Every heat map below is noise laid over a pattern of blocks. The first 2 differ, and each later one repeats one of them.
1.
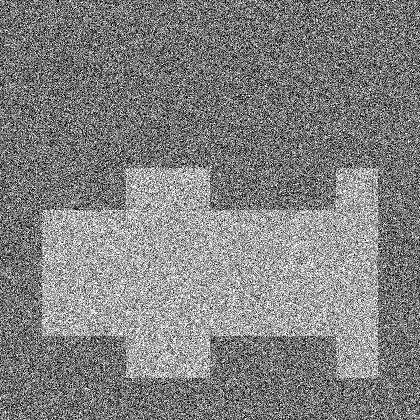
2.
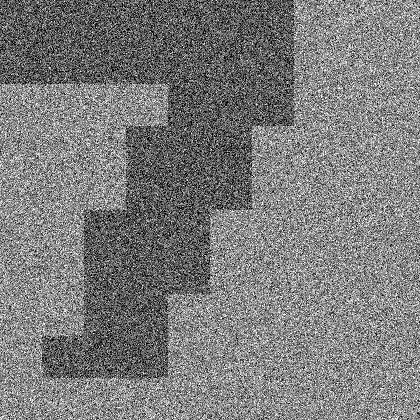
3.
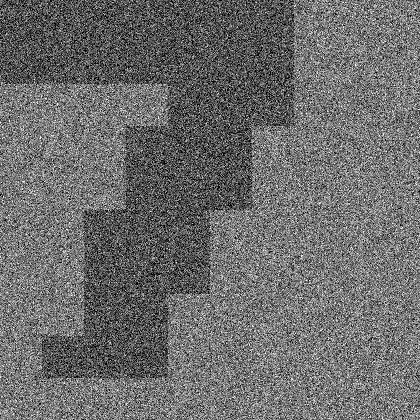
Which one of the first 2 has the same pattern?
2
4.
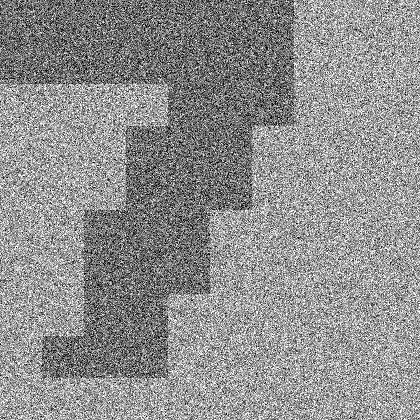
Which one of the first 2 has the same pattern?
2
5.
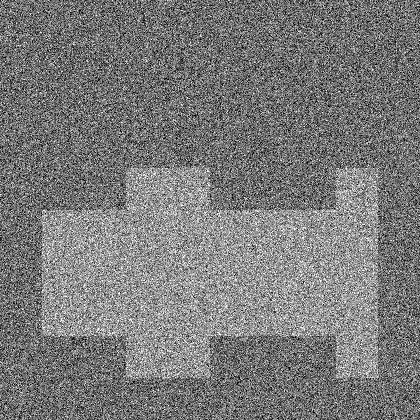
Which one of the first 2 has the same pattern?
1
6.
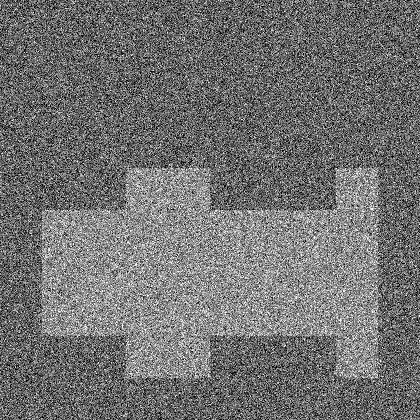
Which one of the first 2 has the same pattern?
1
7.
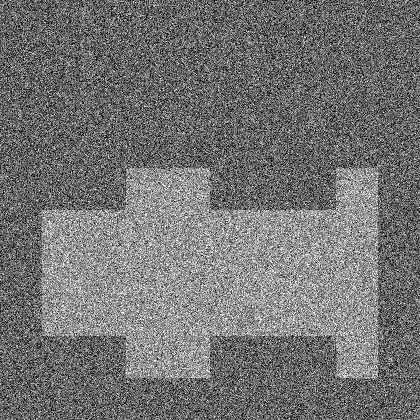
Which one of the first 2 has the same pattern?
1
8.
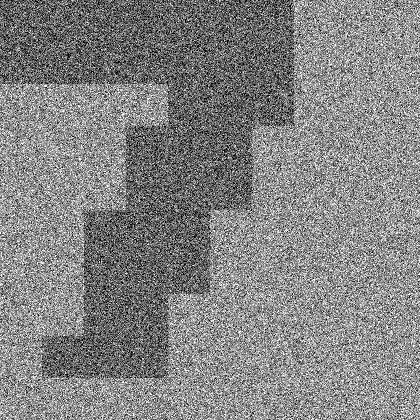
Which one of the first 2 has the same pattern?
2
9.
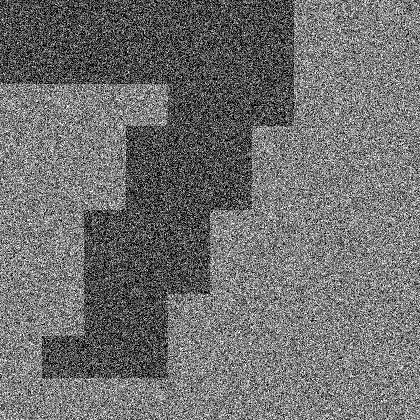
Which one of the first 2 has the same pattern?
2
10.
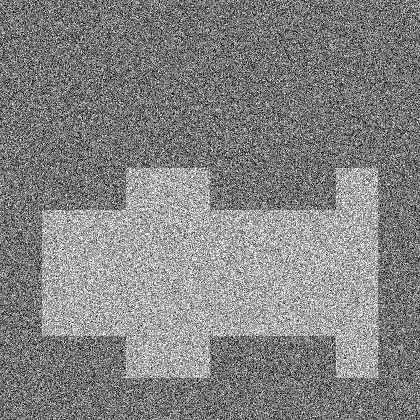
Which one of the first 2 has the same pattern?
1
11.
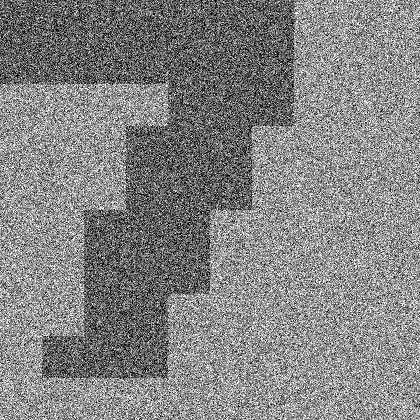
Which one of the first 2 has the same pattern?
2
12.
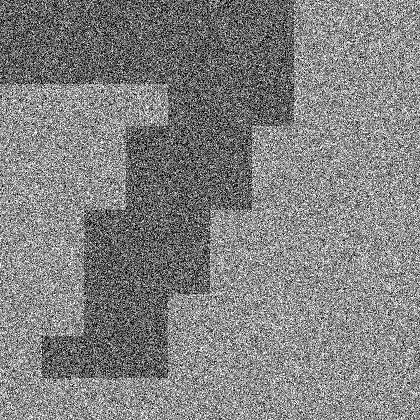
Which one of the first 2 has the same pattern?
2
